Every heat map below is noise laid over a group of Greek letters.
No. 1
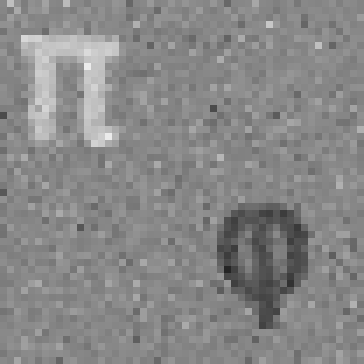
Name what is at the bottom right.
phi
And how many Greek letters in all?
2
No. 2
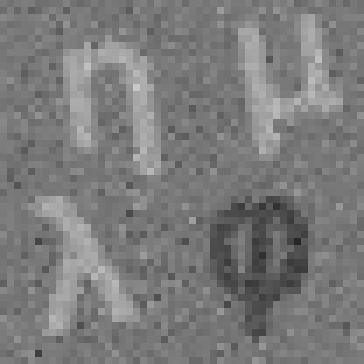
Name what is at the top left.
eta
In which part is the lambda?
bottom left
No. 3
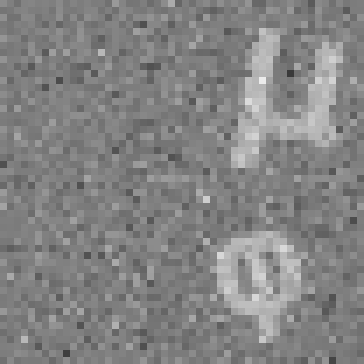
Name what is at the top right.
mu
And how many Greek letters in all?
2
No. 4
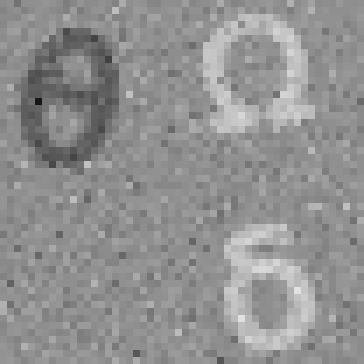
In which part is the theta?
top left
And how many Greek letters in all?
3
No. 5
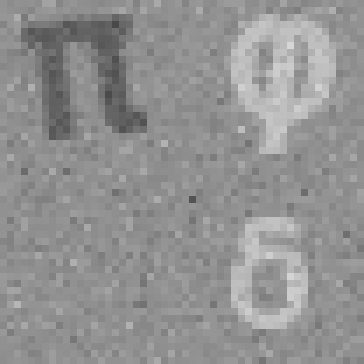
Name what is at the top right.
phi
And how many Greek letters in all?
3
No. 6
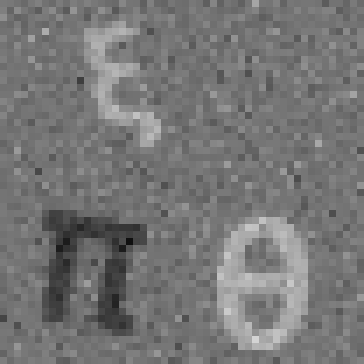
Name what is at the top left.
xi
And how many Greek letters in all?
3
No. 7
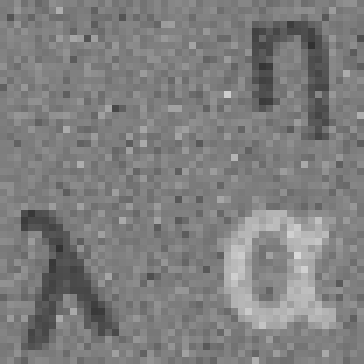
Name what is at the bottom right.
alpha
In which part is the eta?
top right
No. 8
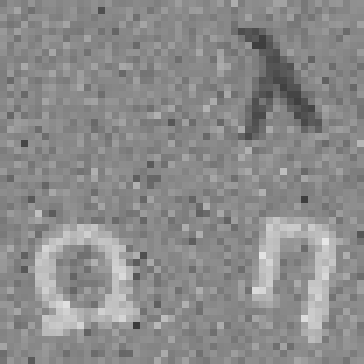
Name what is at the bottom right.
eta
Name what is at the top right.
lambda
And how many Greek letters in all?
3
